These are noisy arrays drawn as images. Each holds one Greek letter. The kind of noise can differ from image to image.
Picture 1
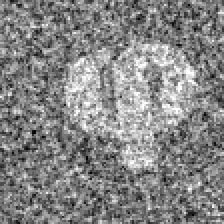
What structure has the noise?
blotchy
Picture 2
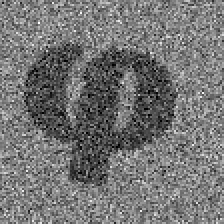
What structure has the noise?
independent entries
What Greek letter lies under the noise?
phi
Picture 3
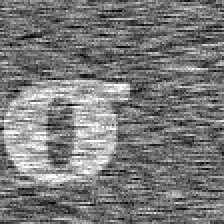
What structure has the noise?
streaked along the rows
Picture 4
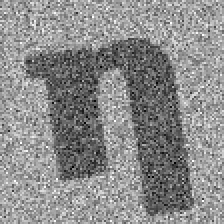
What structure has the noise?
independent entries
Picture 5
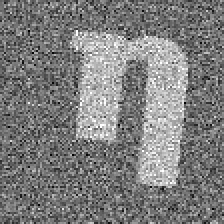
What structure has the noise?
low rank plus noise
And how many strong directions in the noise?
five to eight
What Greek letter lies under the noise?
eta
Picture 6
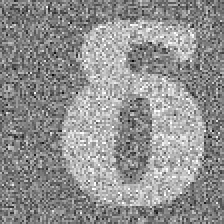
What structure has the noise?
low rank plus noise
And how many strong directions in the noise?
five to eight
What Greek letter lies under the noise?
delta
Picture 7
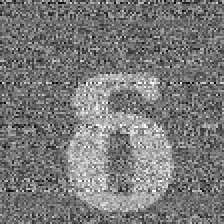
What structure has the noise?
rows of uneven size
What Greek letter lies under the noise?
delta
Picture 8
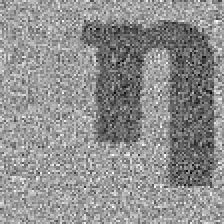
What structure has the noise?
low rank plus noise
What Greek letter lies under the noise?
eta
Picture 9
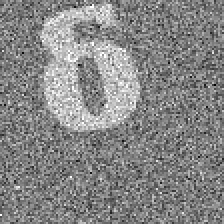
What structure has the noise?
independent entries
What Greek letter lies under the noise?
delta
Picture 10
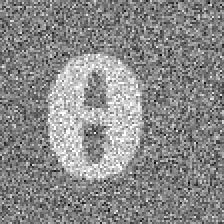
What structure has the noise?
independent entries
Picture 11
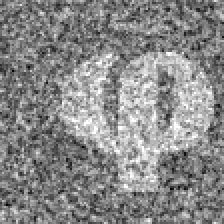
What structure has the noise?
blotchy
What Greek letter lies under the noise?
phi
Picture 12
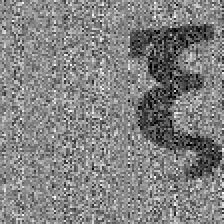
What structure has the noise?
columns of uneven size
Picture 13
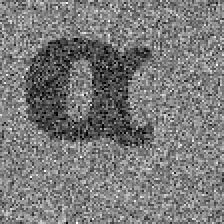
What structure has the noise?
independent entries
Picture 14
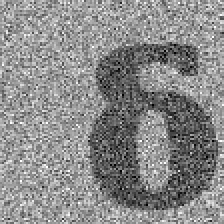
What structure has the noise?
low rank plus noise
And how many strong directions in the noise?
two
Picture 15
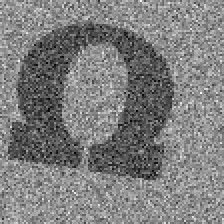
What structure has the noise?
independent entries
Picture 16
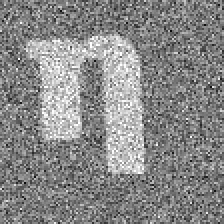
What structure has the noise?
independent entries
